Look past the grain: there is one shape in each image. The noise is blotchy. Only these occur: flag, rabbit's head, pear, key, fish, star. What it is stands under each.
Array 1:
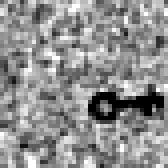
dark key
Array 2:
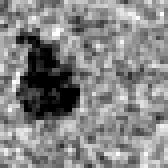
dark pear
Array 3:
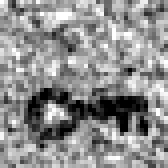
dark key
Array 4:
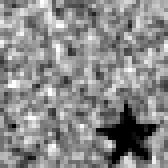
dark star, bottom right
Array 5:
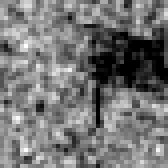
dark flag
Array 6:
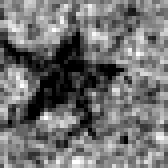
dark star
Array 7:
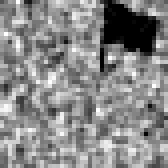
dark flag, top right
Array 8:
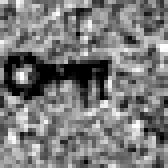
dark key
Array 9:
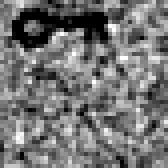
dark key
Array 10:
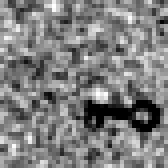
dark key
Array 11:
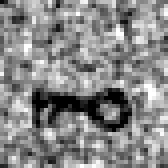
dark key
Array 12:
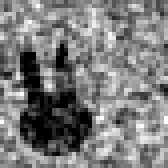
dark rabbit's head
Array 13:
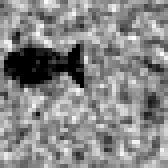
dark fish
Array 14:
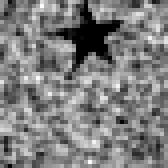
dark star, top middle
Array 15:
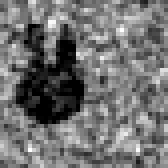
dark rabbit's head
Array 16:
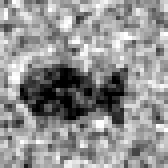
dark fish
